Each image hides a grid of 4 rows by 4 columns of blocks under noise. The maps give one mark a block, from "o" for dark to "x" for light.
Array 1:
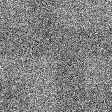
xoxx
oooo
xxox
oxoo
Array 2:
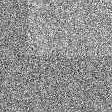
oxxx
oxxx
oooo
oooo
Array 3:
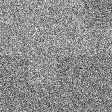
xxxo
xxxx
oxoo
oooo
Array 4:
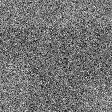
xxxx
oooo
xooo
xoox
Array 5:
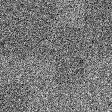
ooxo
oooo
xxox
oxxx
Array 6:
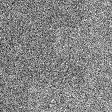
ooox
ooxx
ooox
oxxx
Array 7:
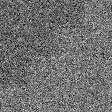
ooox
ooxx
oxxx
xxxx
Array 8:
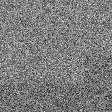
xxxx
xxxx
xxxo
oooo
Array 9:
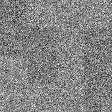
oxxx
ooxo
xoxo
xxxo
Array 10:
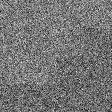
xxxx
xxxo
xxoo
oooo
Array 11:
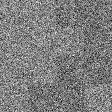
xxoo
xxxo
xxoo
xoox
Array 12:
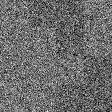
xoox
xxox
xxxo
xxoo
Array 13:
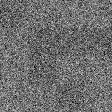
oxxx
xooo
xoxx
xxox
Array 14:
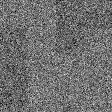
xxoo
oxox
oxxx
oxxx
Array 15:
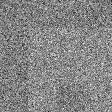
oooo
oxxx
oxxx
oxox
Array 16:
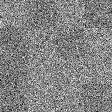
xoxo
oxox
oxxx
oxxo
